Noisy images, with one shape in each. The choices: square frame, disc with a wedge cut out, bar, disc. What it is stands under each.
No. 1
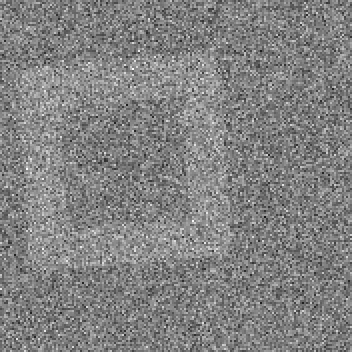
square frame
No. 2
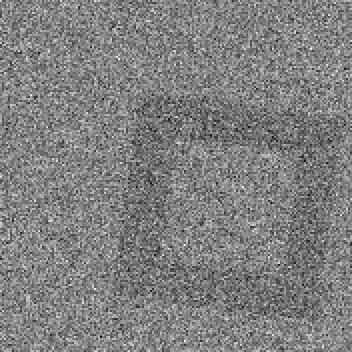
square frame
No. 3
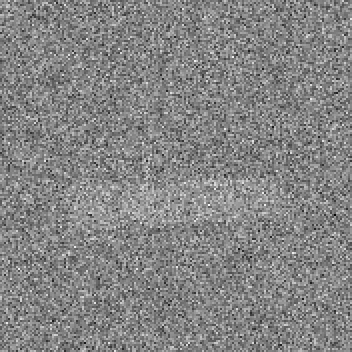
bar
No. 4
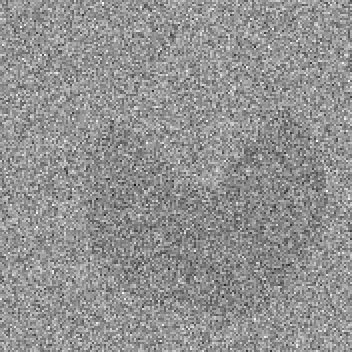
disc with a wedge cut out
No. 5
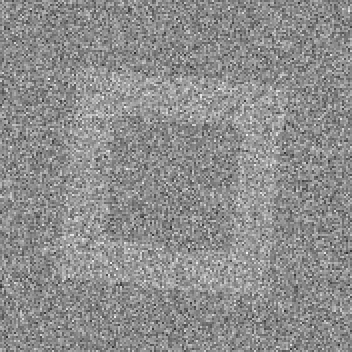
square frame
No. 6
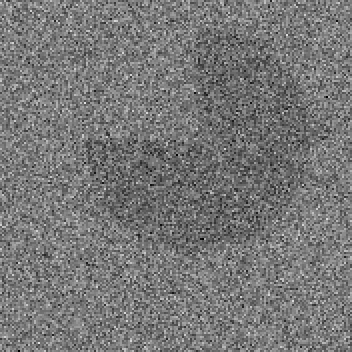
disc with a wedge cut out
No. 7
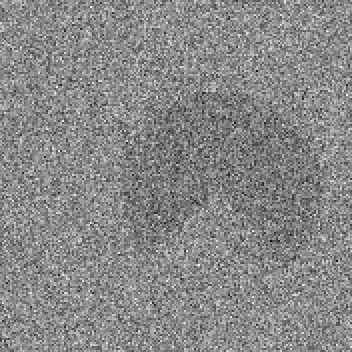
disc with a wedge cut out
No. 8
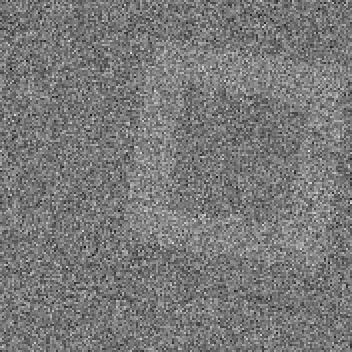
square frame
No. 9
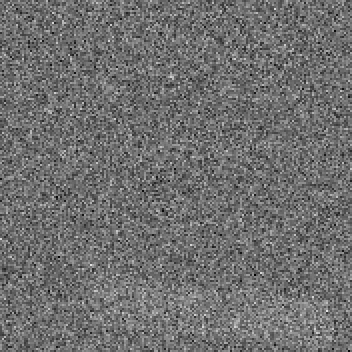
bar
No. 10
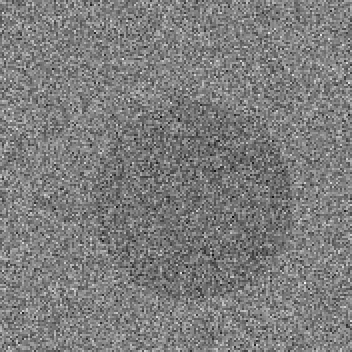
disc
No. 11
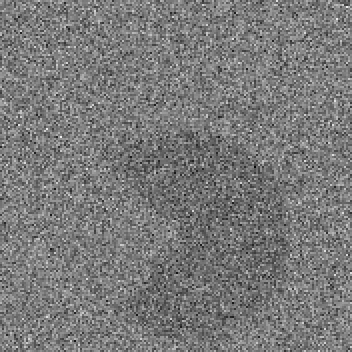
disc with a wedge cut out
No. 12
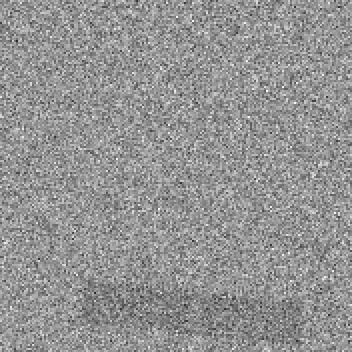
bar
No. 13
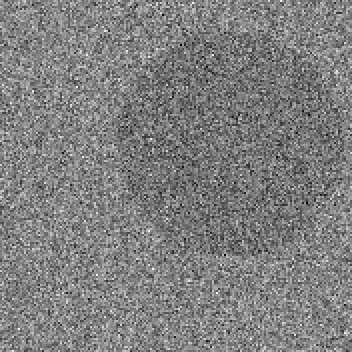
disc
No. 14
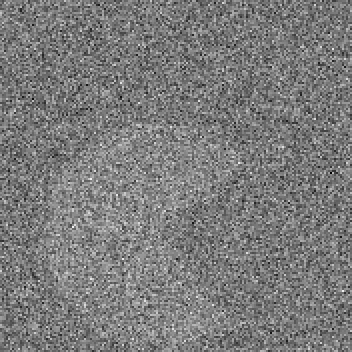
disc with a wedge cut out
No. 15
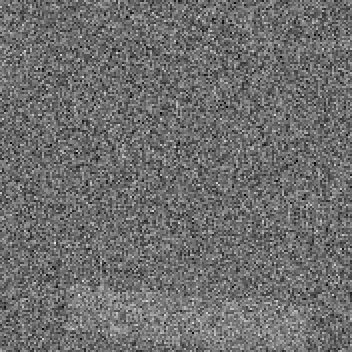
bar
